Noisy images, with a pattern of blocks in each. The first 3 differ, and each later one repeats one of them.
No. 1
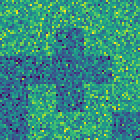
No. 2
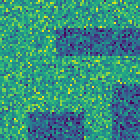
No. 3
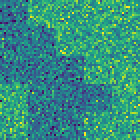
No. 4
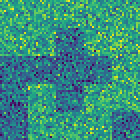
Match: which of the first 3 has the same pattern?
1
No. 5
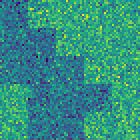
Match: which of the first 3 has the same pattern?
3
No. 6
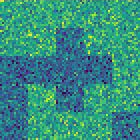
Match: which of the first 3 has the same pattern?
1
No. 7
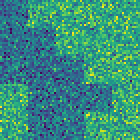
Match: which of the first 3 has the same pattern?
3
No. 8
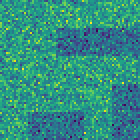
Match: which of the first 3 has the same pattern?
2
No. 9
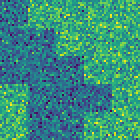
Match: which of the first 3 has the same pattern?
3
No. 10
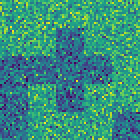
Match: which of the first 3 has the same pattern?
1
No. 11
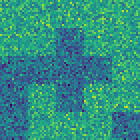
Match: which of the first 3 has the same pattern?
1
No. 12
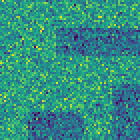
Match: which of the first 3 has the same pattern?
2
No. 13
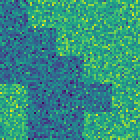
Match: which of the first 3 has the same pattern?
3
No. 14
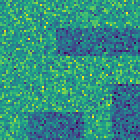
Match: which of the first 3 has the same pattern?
2
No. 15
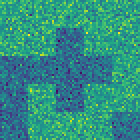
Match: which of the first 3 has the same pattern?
1
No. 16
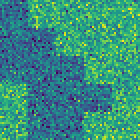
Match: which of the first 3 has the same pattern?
3
